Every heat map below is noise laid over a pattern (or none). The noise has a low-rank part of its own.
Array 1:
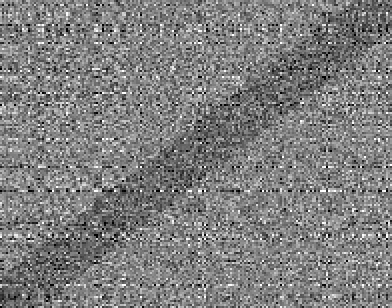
a diagonal band
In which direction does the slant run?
bottom left to top right
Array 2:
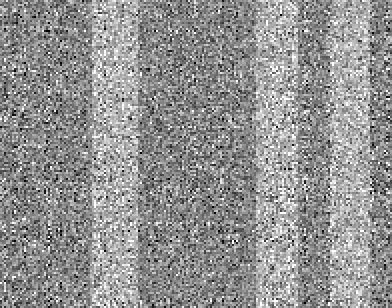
bands of columns
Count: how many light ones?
3
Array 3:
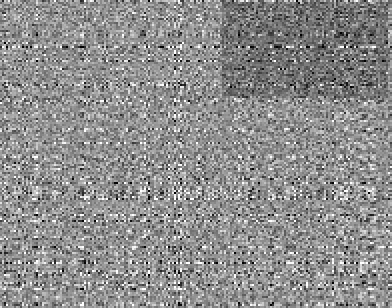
one block
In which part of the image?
top right
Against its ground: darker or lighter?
darker
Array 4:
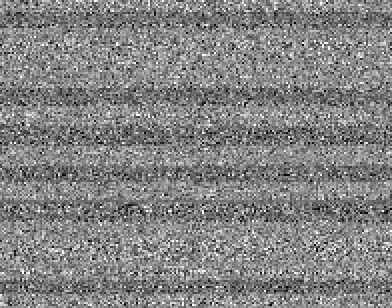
bands of rows
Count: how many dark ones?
6
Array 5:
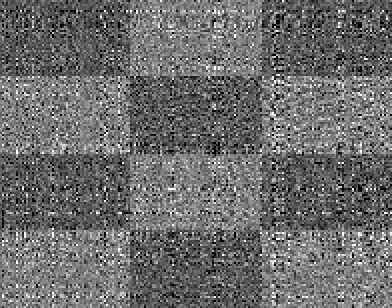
a checkerboard
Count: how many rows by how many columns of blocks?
4 by 3
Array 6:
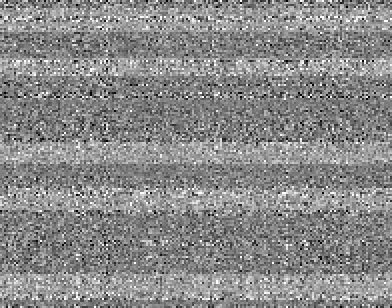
bands of rows
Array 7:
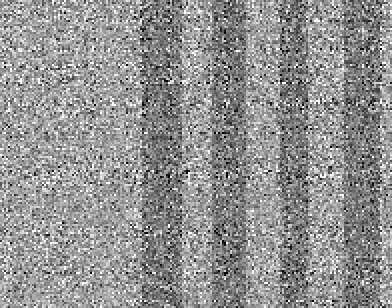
bands of columns
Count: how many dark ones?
4
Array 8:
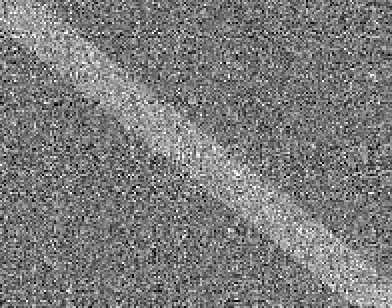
a diagonal band
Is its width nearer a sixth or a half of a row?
a sixth
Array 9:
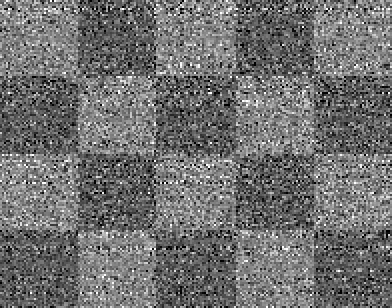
a checkerboard
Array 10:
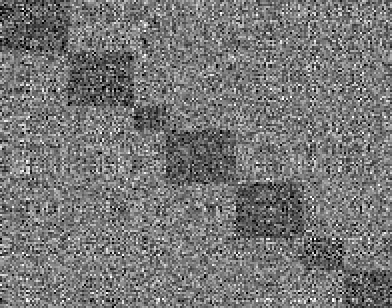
blocks along the diagonal
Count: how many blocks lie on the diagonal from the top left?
7
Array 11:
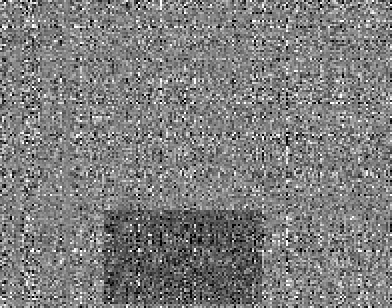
one block
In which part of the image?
bottom middle
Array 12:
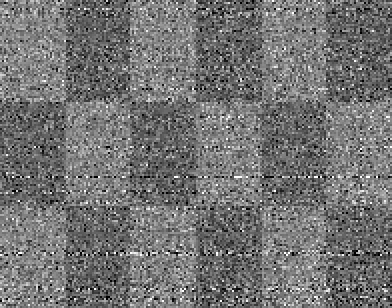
a checkerboard
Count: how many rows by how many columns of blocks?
3 by 6
